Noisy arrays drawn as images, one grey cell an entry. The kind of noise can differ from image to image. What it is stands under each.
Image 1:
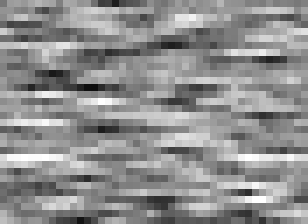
streaked along the rows
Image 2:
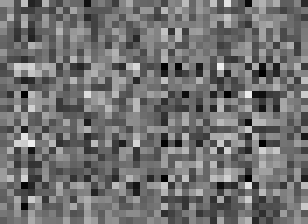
low rank plus noise
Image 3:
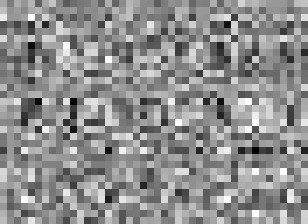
low rank plus noise
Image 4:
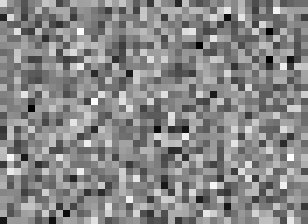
independent entries
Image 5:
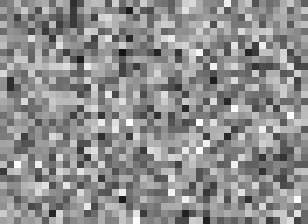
independent entries
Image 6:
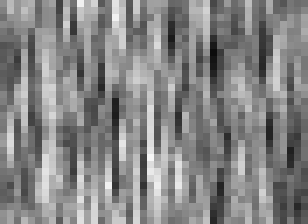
streaked along the columns
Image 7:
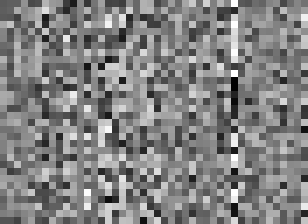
columns of uneven size
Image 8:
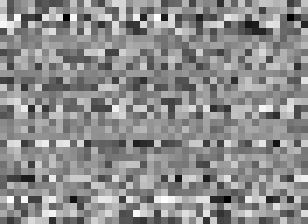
rows of uneven size
